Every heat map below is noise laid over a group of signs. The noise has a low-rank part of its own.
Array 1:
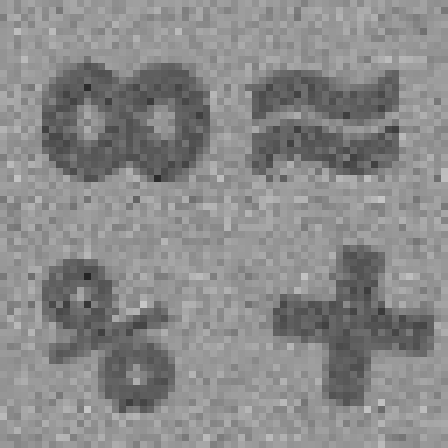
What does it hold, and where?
top left: infinity sign; top right: approximately sign; bottom left: percent sign; bottom right: plus sign
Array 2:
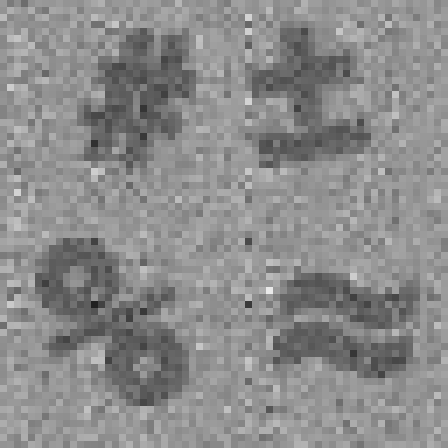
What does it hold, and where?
top left: hash sign; top right: plus-minus sign; bottom left: percent sign; bottom right: approximately sign
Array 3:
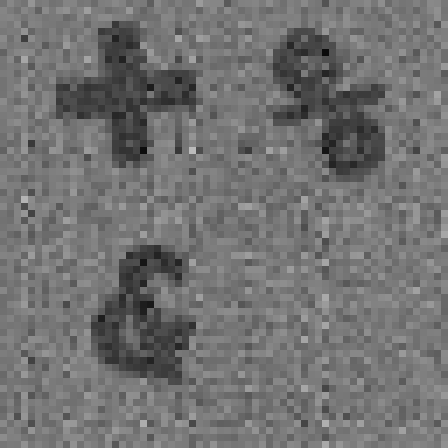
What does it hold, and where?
top left: plus sign; top right: percent sign; bottom left: ampersand
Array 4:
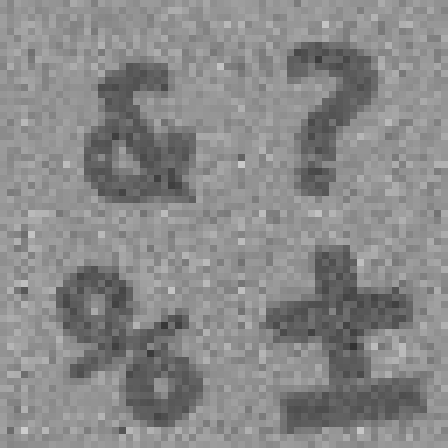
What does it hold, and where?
top left: ampersand; top right: question mark; bottom left: percent sign; bottom right: plus-minus sign
